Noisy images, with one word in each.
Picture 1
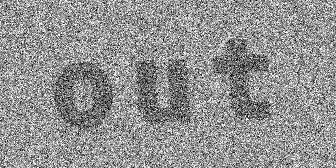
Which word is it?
out
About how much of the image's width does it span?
two thirds
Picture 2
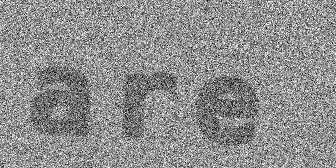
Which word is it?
are
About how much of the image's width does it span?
two thirds
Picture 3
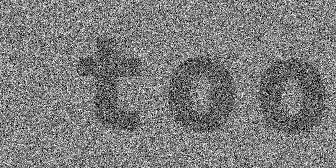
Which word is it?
too
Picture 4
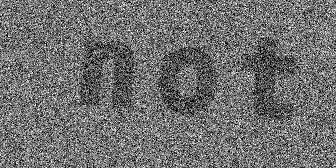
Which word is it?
not
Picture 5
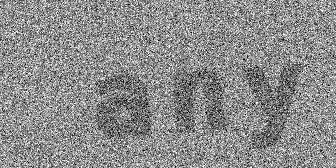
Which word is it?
any
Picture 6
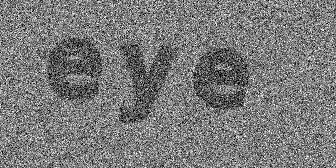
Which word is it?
eye
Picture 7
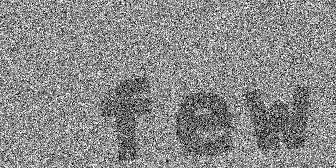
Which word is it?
few
